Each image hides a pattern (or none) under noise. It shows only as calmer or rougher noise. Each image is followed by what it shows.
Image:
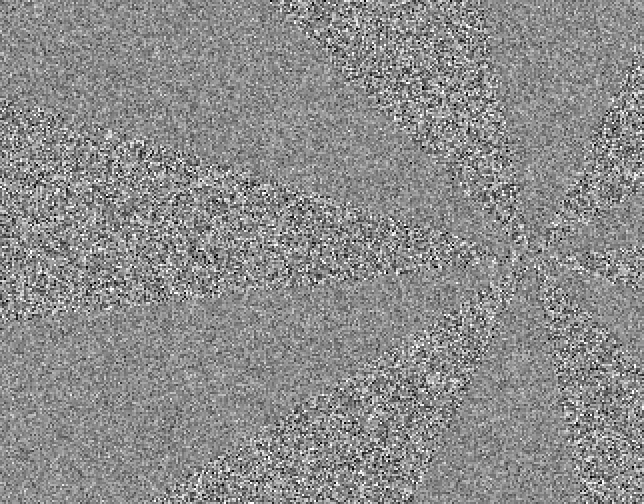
spokes from one point
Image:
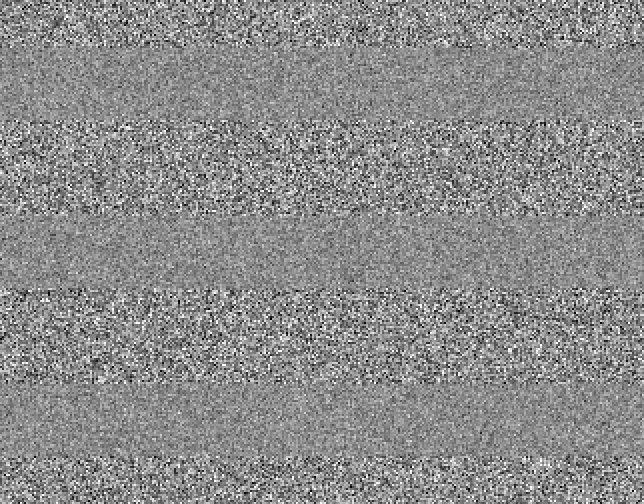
horizontal stripes
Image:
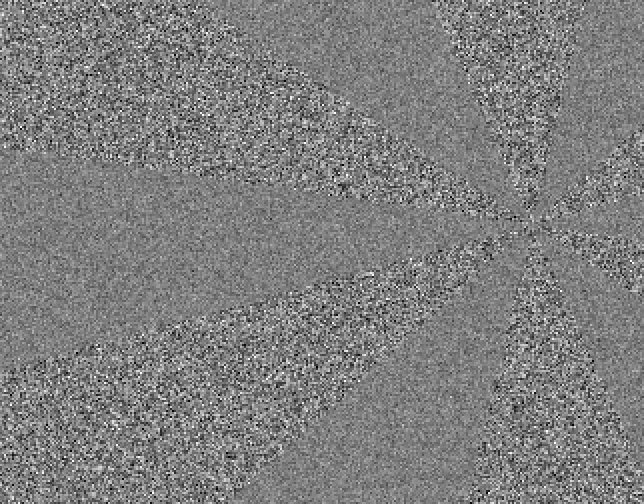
spokes from one point
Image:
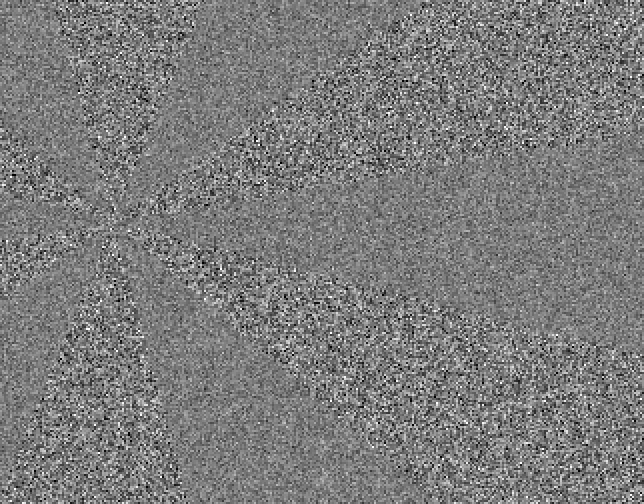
spokes from one point
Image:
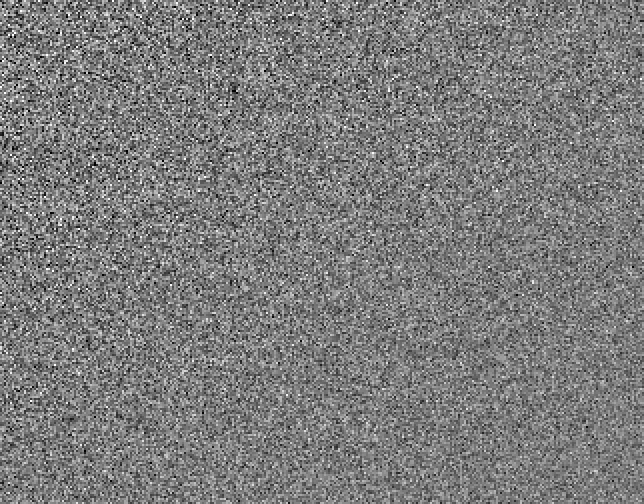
a smooth slope
